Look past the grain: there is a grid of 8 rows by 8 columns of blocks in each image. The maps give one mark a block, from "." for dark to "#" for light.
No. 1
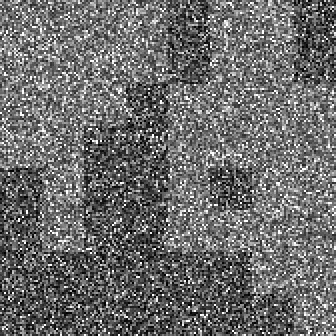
# # # # . # # .
# # # # . # # .
# # # . # # # #
# # . . # # # #
. # . . # . # #
. # . . # # # #
. . . . . . # #
. . . . . . . #
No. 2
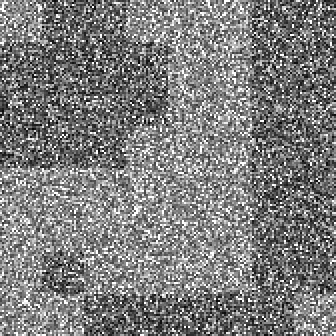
# . . # # # . .
. . . . # # . .
. . . . # # . .
. . . # # # . .
# # # # # # . .
# # # # # # . .
# . # # # # . .
# # . . . . . #
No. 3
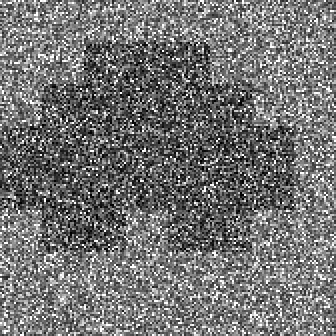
# # # # # # # #
# # . . . # # #
# . . . . . # #
. . . . . . . #
. . . . . . . #
# . . # . . # #
# # # # # # # #
# # # # # # # #
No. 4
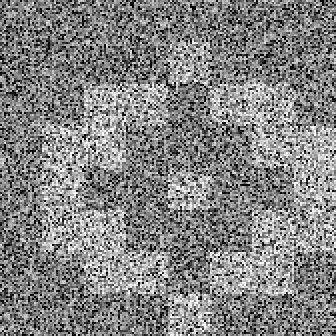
. . . . . . . .
. . . . # . . .
. . # # . # # .
. # # . . . # #
. # . . # . . #
. # # . . . # #
. . # # . # # .
. . . . # . . .
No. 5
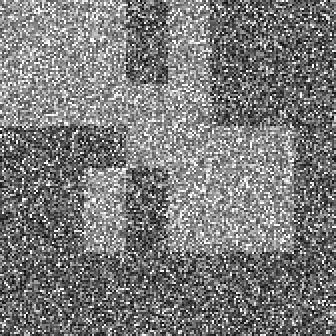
# # # . # . . .
# # # . # . . .
# # # # # . . .
. . . # # # # .
. . # . # # # .
. . # . # # # .
. . . . . . . .
. . . . . . . .
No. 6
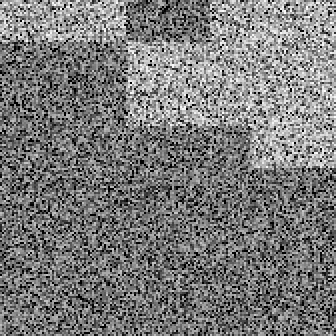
# # # . . # # #
. . . # # # # #
. . . # # # # #
. . . . . . # #
. . . . . . . .
. . . . . . . .
. . . . . . . .
. . . . . . . .
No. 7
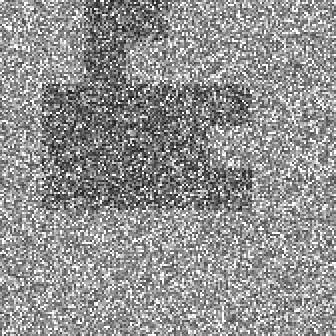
# # . . # # # #
# # . # # # # #
# . . . . . # #
# . . . . # # #
# . . . . . # #
# # # # # # # #
# # # # # # # #
# # # # # # # #
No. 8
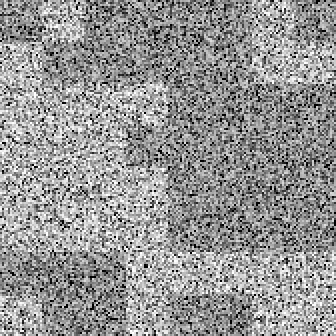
. # . . . . # .
# . . . . . # #
# # # # . . . .
# # # . . . . .
# # # # . . . .
# # # # . . . .
. . . # # # # #
# . . # . . # #
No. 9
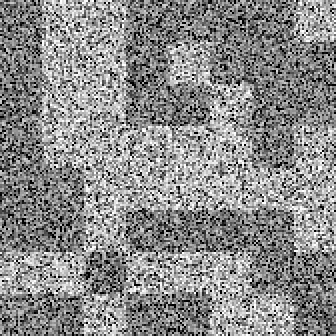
. # # . . . . #
. # # . # . . .
. # # . . # . .
. # # # # # . #
. . # # # # # #
. . # . . . . #
# # . # # # . .
. . # . . # # .
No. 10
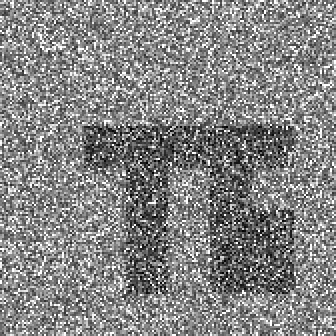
# # # # # # # #
# # # # # # # #
# # # # # # # #
# # . . . . . #
# # # . # . # #
# # # . # . . #
# # # . # . . #
# # # # # # # #
